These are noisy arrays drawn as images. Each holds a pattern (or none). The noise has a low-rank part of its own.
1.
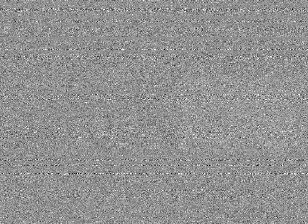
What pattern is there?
one block
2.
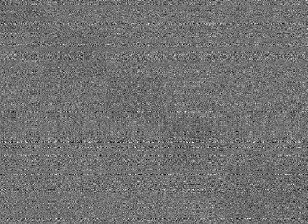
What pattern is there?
blocks along the diagonal
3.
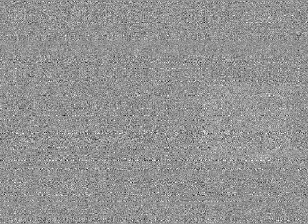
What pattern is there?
one block
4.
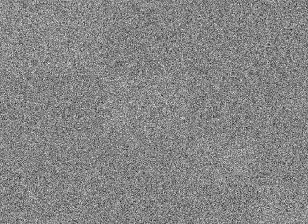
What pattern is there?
blocks along the diagonal
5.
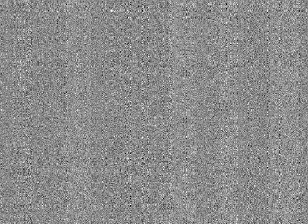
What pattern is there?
bands of columns
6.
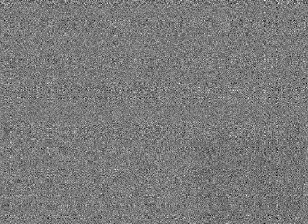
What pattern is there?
one block
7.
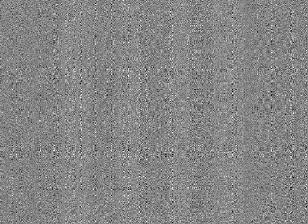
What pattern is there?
bands of columns
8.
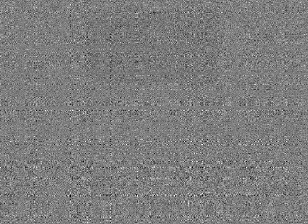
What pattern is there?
one block
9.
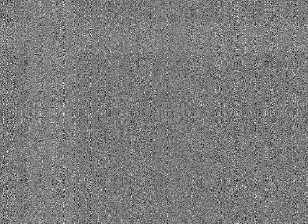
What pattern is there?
bands of rows crossing bands of columns
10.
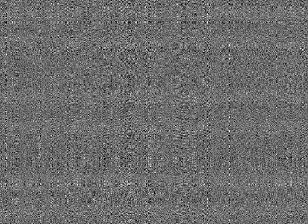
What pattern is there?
bands of rows
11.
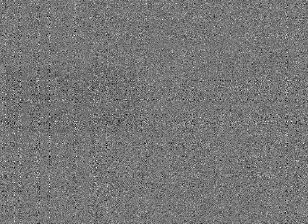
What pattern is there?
one block
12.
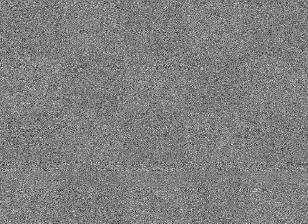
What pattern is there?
a checkerboard
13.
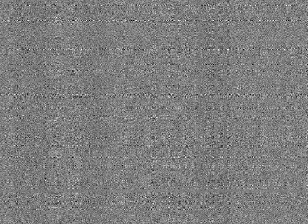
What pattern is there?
bands of columns
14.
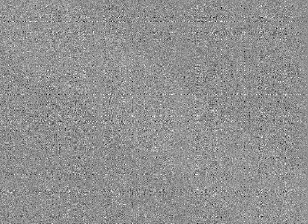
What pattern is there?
a diagonal band
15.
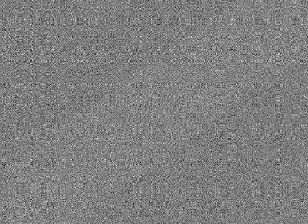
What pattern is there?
a diagonal band
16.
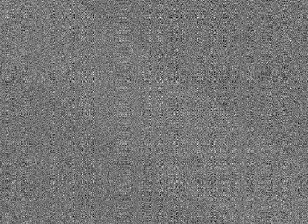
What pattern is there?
a diagonal band
